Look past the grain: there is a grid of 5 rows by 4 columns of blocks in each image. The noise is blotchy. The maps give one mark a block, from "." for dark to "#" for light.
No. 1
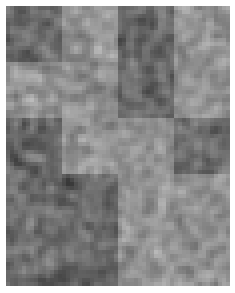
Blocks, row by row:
. # . #
# # . #
. # # .
. . # #
. . # #
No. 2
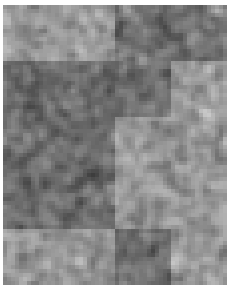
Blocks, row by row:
# # . .
. . . #
. . # #
. . # #
# # . #
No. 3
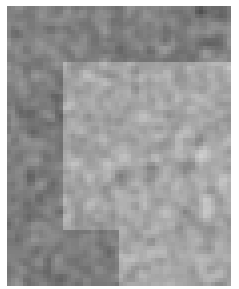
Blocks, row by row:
. . . .
. # # #
. # # #
. # # #
. . # #
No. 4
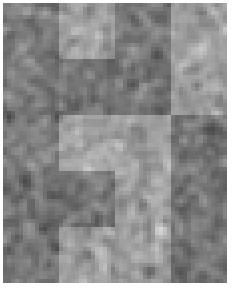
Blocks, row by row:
. # . #
. . . #
. # # .
. . # .
. # # .
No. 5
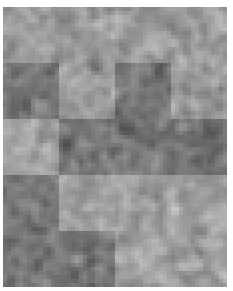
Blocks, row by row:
# # # #
. # . #
# . . .
. # # #
. . # #
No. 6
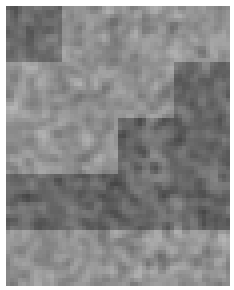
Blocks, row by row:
. # # #
# # # .
# # . .
. . . .
# # # #
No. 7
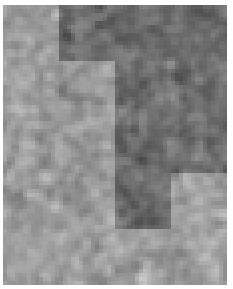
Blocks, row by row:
# . . .
# # . .
# # . .
# # . #
# # # #
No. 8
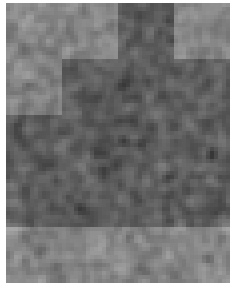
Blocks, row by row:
# # . #
# . . .
. . . .
. . . .
# # # #
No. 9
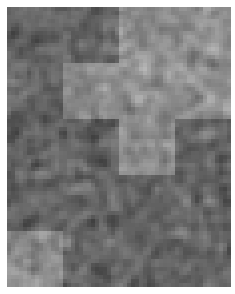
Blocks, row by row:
. . # #
. # # #
. . # .
. . . .
# . . .
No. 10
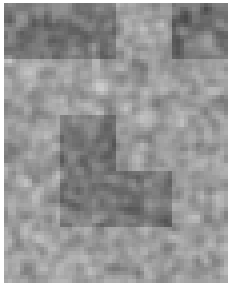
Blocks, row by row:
. . # .
# # # #
# . # #
# . . #
# # # #
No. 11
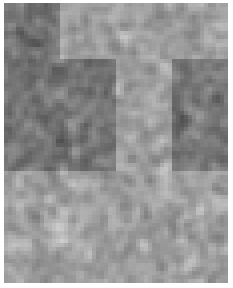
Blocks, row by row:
. # # #
. . # .
. . # .
# # # #
# # # #
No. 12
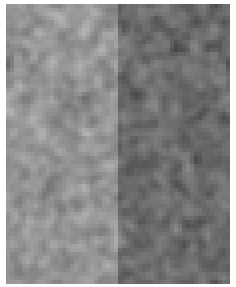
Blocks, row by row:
# # . .
# # . .
# # . .
# # . .
# # . .
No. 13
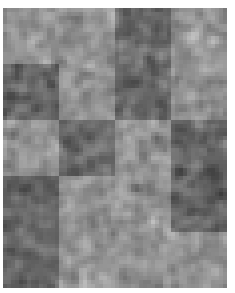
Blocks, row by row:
# # . #
. # . #
# . # .
. # # .
. # # #
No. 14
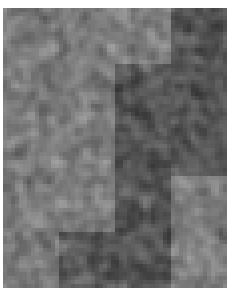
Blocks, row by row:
# # # .
# # . .
# # . .
# # . #
# . . #
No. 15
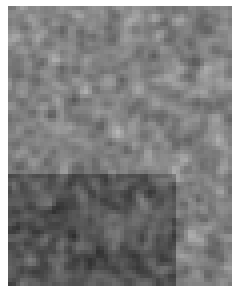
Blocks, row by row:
# # # #
# # # #
# # # #
. . . #
. . . #
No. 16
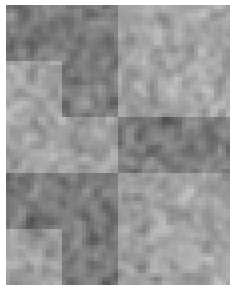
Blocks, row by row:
. . # #
# . # #
# # . .
. . # #
# . # #
